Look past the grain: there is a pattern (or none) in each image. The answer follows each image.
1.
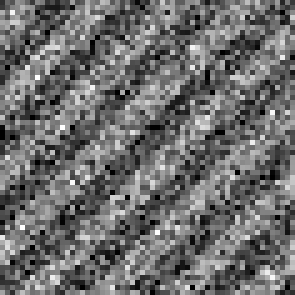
diagonal stripes
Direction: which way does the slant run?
bottom left to top right
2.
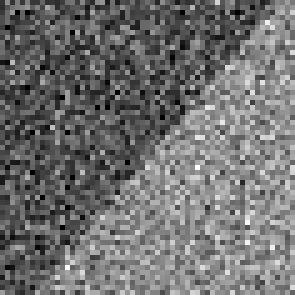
a sharp edge
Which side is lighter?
bottom right
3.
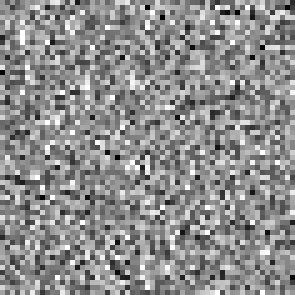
only noise
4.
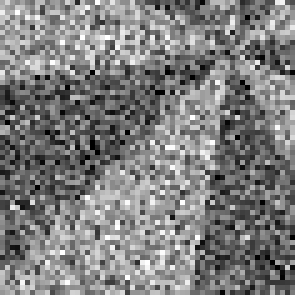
spokes from one point
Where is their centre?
top right
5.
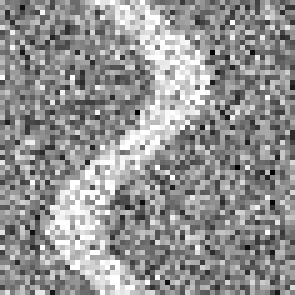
a wavy band
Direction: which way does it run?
top to bottom
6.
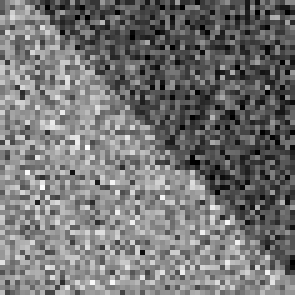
a sharp edge
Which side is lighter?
bottom left
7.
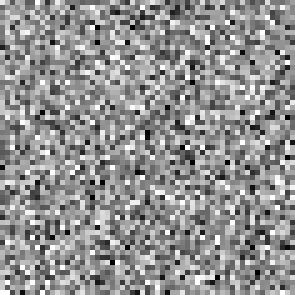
only noise
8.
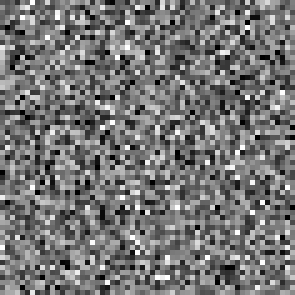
only noise
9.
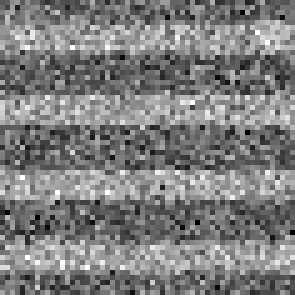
horizontal stripes
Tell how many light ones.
4
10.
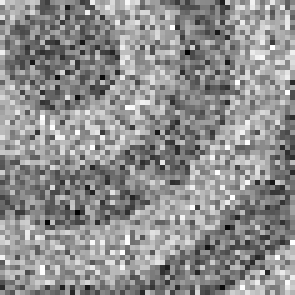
rings round one point
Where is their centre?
top left
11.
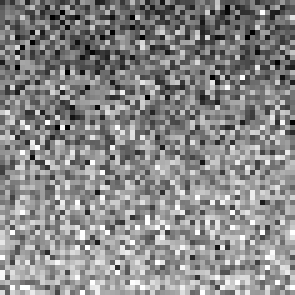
a smooth slope
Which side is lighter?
bottom
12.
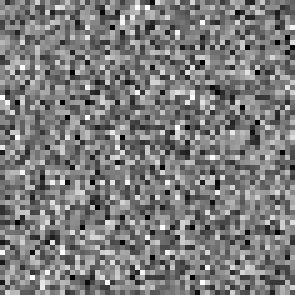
only noise
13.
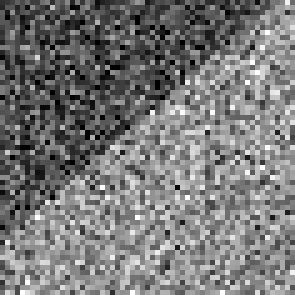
a sharp edge
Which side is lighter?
bottom right
